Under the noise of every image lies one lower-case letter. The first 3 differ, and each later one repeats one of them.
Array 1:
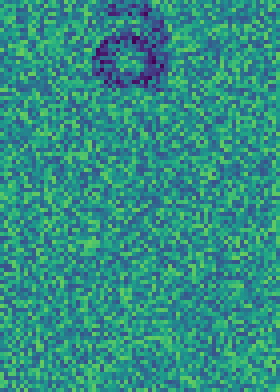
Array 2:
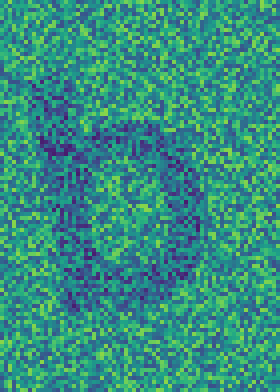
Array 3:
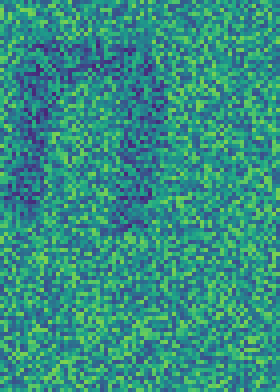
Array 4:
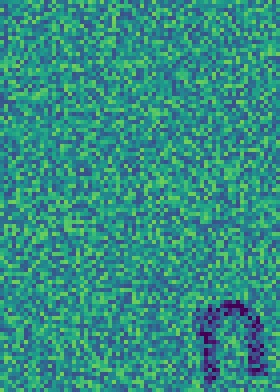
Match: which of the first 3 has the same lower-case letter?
3
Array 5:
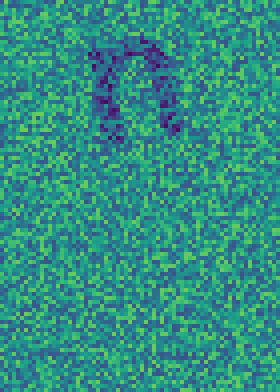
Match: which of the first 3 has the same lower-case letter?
3
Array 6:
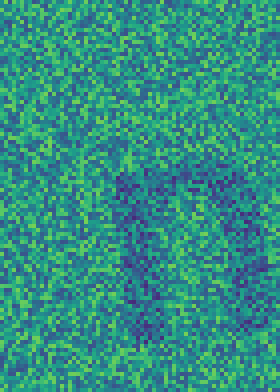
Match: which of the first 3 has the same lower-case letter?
3
